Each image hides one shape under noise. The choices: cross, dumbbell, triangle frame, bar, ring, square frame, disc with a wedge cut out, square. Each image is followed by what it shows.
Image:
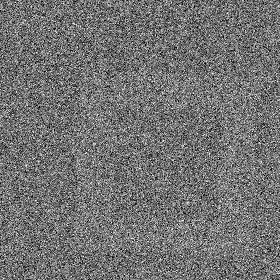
square frame
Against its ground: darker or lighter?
lighter
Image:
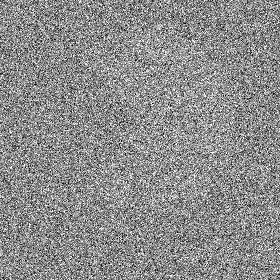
disc with a wedge cut out
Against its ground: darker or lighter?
lighter
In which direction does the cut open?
left
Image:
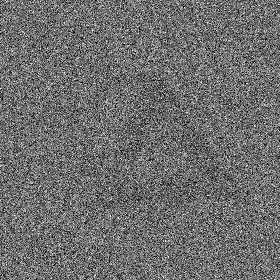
triangle frame
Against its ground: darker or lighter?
darker
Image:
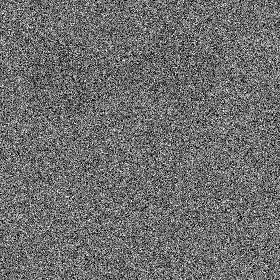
dumbbell
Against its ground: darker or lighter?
darker
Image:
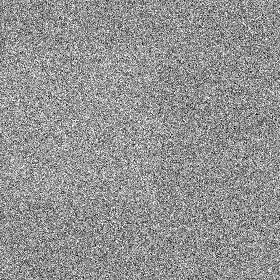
square
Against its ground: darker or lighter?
lighter
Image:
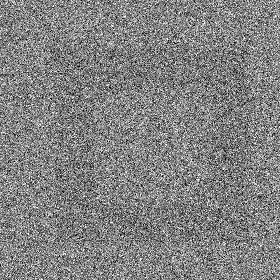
square frame
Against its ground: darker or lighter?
darker
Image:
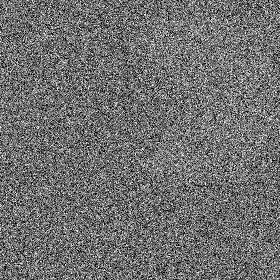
disc with a wedge cut out
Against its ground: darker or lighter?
lighter
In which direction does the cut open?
left
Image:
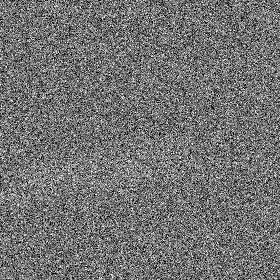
bar
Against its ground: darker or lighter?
lighter
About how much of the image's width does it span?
two thirds
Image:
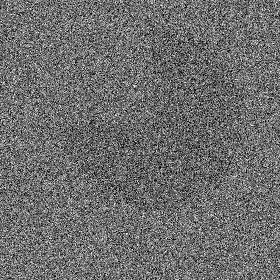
disc with a wedge cut out
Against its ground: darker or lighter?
darker
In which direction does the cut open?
up and left
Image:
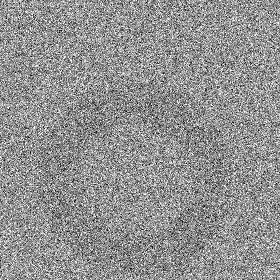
ring
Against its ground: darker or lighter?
darker
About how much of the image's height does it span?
two thirds
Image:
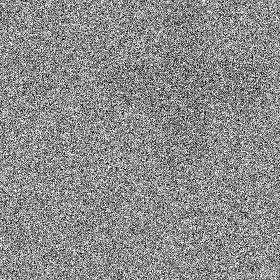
cross
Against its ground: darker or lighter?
darker
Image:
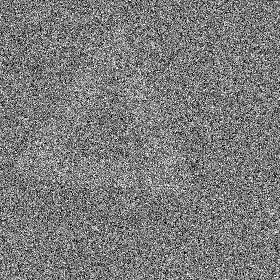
triangle frame
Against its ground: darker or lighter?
lighter
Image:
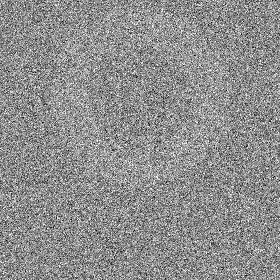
ring
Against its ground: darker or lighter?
lighter
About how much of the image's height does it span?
two thirds
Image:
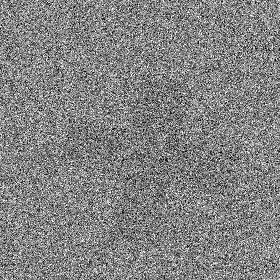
cross
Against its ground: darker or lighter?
darker
